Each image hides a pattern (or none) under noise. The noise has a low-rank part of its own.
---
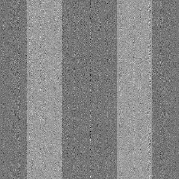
vertical stripes
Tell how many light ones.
2
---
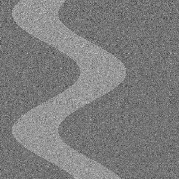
a wavy band
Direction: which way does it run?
top to bottom
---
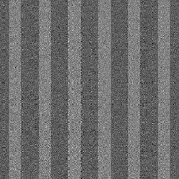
vertical stripes
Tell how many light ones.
6
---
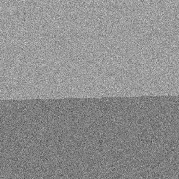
a sharp edge
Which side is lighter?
top
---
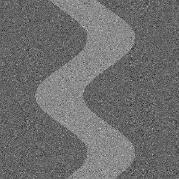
a wavy band
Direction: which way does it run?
top to bottom
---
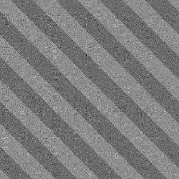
diagonal stripes
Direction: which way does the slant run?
top left to bottom right
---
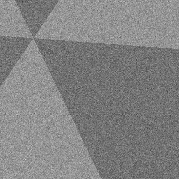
spokes from one point
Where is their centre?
top left
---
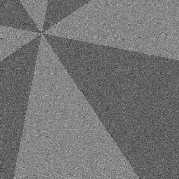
spokes from one point
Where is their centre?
top left
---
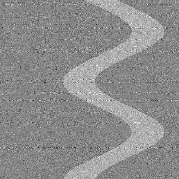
a wavy band
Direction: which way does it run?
top to bottom
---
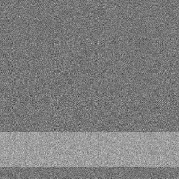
one horizontal stripe
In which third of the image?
bottom
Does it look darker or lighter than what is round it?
lighter
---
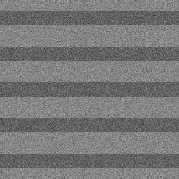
horizontal stripes
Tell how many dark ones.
5
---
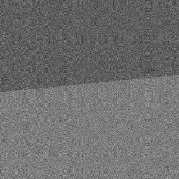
a sharp edge
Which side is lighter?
bottom
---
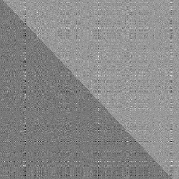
a sharp edge
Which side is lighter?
top right
